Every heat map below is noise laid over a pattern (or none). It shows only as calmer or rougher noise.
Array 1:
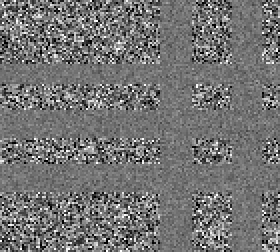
bands of rows crossing bands of columns
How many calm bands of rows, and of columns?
3 and 2
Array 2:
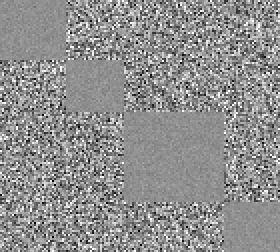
blocks along the diagonal
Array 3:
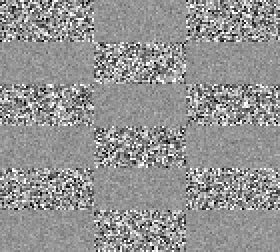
a checkerboard
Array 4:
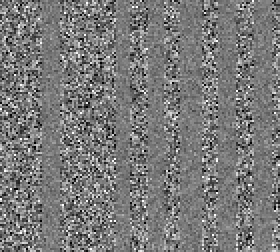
bands of columns
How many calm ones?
6
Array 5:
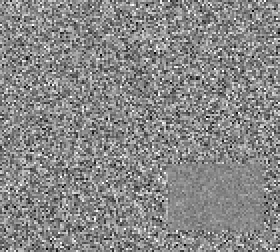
one block
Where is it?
bottom right
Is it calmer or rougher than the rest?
calmer
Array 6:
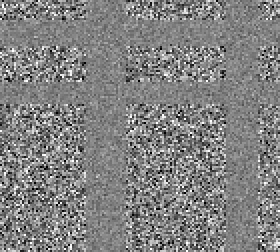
bands of rows crossing bands of columns
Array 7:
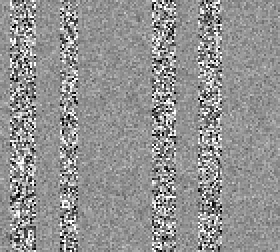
bands of columns
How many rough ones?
4
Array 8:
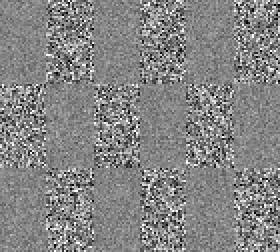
a checkerboard
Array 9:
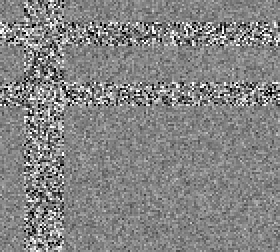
bands of rows crossing bands of columns
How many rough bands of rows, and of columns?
2 and 1
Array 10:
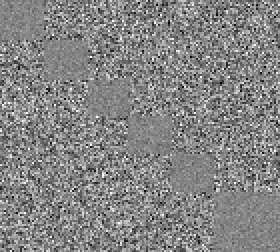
blocks along the diagonal
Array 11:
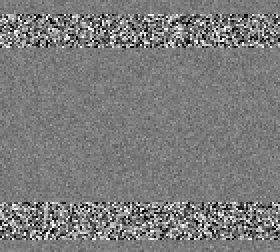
bands of rows
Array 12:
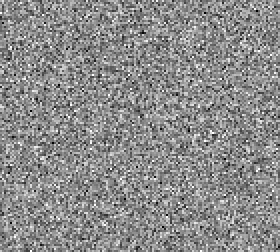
only noise
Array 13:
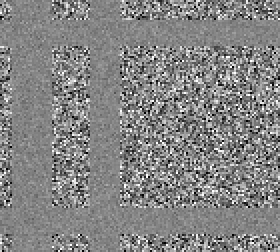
bands of rows crossing bands of columns
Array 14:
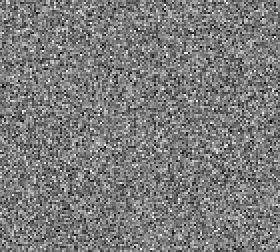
only noise
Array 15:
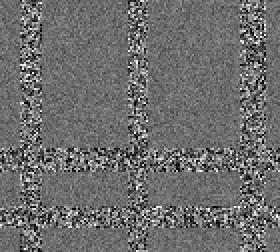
bands of rows crossing bands of columns
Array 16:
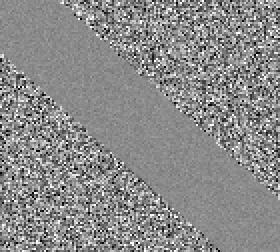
a diagonal band
